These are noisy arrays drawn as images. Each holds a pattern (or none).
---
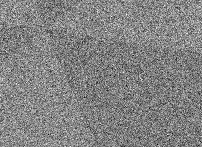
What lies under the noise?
spokes from one point
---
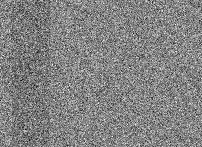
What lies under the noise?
one vertical stripe
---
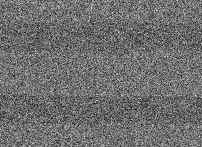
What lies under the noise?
horizontal stripes
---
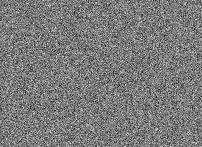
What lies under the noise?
only noise
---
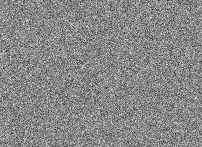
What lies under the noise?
only noise
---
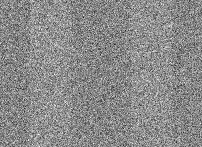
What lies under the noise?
vertical stripes
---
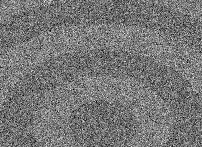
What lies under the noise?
rings round one point
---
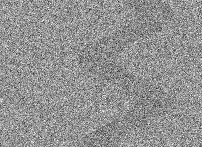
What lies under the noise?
a wavy band
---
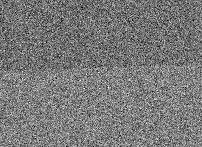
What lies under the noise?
a sharp edge
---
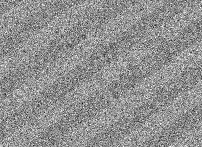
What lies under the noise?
diagonal stripes
